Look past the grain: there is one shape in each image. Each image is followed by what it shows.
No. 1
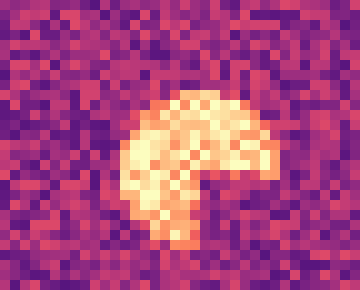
disc with a wedge cut out
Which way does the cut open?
down and right
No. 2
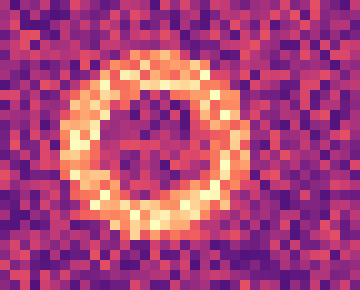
ring
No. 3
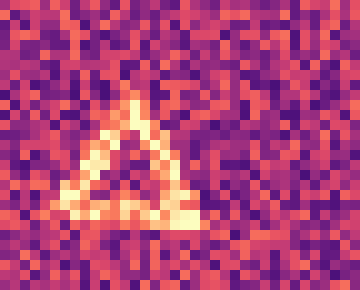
triangle frame
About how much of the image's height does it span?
half
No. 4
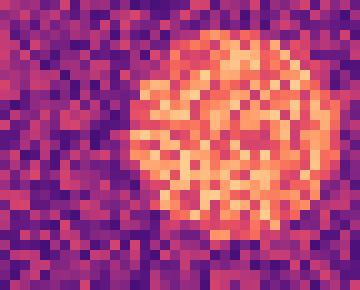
disc
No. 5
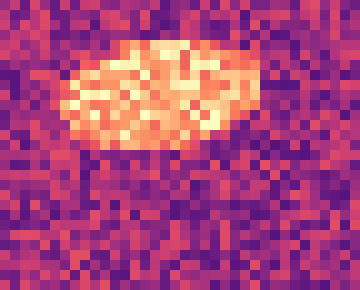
ellipse
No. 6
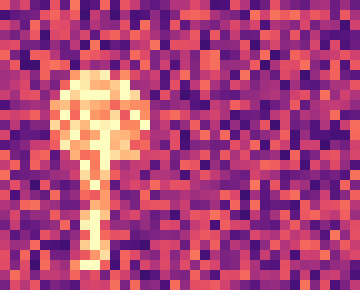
lollipop
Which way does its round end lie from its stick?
up
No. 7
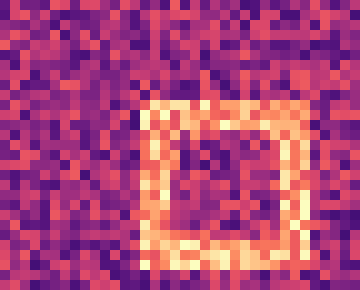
square frame
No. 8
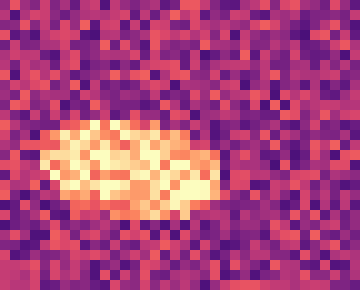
ellipse
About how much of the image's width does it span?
half
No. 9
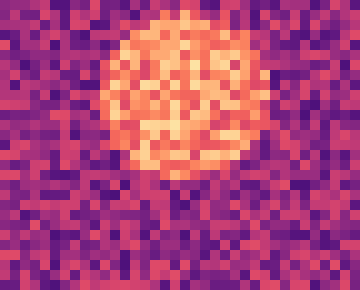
disc
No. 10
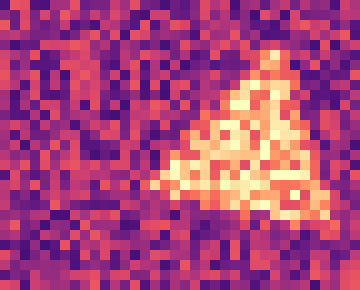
triangle
